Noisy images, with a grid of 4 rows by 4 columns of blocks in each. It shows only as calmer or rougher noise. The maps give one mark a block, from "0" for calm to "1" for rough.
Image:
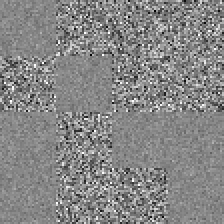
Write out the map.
0 1 1 1
1 0 1 1
0 1 0 0
0 1 1 0
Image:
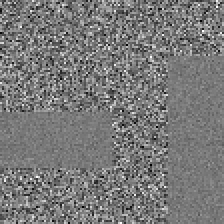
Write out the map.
1 1 1 1
1 1 1 0
0 0 1 0
1 1 1 0
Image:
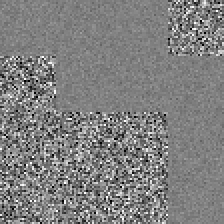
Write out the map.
0 0 0 1
1 0 0 0
1 1 1 0
1 1 1 0
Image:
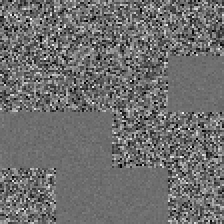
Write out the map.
1 1 1 1
1 1 1 0
0 0 1 1
1 0 0 1
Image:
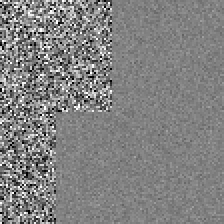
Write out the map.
1 1 0 0
1 1 0 0
1 0 0 0
1 0 0 0
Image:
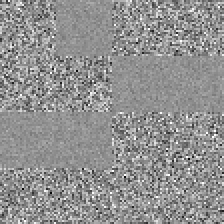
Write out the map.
1 0 1 1
1 1 0 0
0 0 1 1
1 1 1 1
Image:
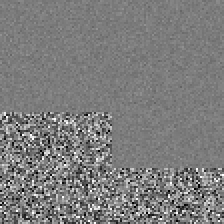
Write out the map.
0 0 0 0
0 0 0 0
1 1 0 0
1 1 1 1
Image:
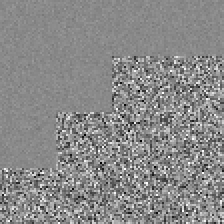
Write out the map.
0 0 0 0
0 0 1 1
0 1 1 1
1 1 1 1
